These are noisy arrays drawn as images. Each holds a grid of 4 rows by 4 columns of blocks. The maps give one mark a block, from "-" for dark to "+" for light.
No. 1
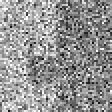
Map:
++--
++--
+---
++--
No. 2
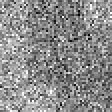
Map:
+--+
+---
+---
++--
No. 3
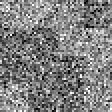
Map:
+++-
--++
---+
+--+
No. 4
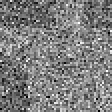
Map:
--+-
++++
-+++
-+++
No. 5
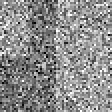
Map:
+-++
+-++
--++
--++
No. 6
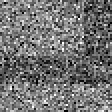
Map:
+++-
+++-
----
++++
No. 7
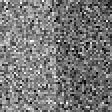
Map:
++--
++--
++--
++--
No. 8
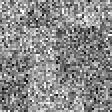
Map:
+-++
++--
-+--
-++-
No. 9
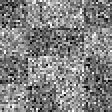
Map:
-++-
+--+
-++-
+-+-
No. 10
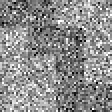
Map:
--++
+--+
++-+
++--
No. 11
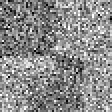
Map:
--++
--++
++-+
+--+
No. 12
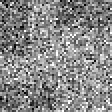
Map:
-+--
-+++
++++
--++
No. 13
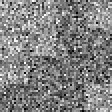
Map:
++-+
++--
+---
---+
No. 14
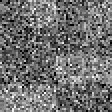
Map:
-+-+
----
--++
++--
